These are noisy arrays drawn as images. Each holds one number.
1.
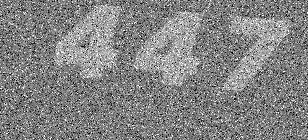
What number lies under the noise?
447
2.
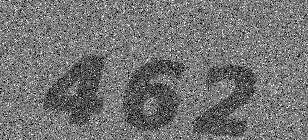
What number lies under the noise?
462
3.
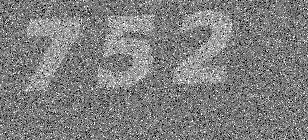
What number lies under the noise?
752
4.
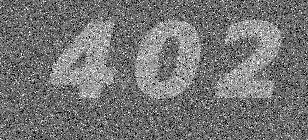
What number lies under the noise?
402
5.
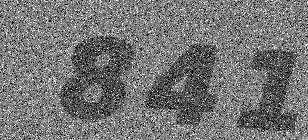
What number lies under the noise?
841
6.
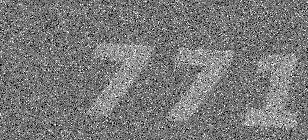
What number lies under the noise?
771
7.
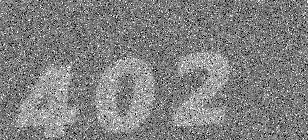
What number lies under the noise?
402
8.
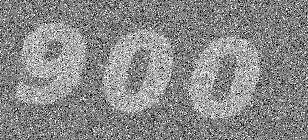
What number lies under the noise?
900
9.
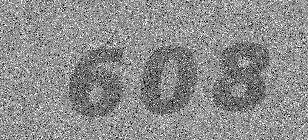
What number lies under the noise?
608
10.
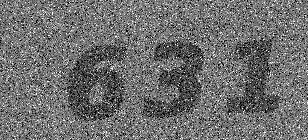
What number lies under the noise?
631
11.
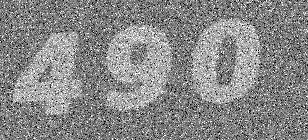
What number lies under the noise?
490
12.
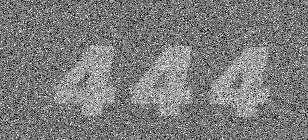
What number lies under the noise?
444
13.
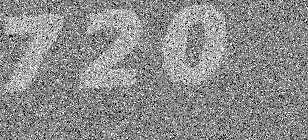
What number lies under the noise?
720
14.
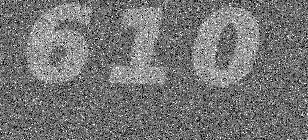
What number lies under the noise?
610
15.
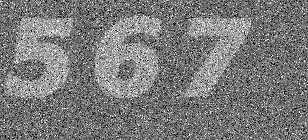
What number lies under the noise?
567
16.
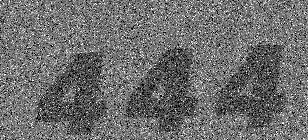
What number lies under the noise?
444
